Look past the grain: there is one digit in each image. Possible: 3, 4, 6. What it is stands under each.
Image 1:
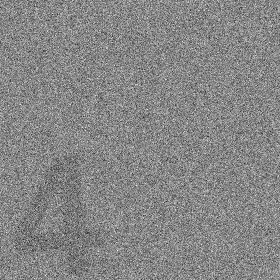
dark 4, bottom left
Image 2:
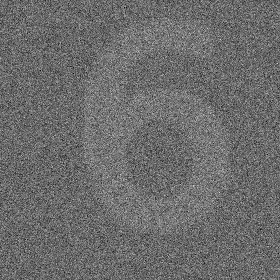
light 6
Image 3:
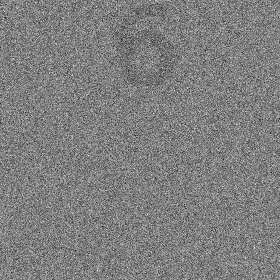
dark 6, top middle
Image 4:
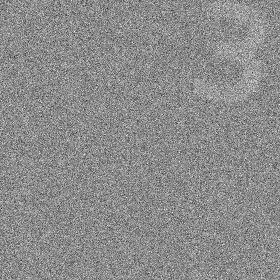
light 3, top right
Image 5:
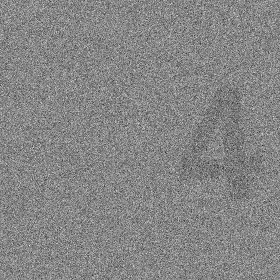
dark 4, middle right
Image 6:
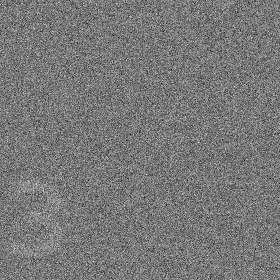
light 3, bottom left
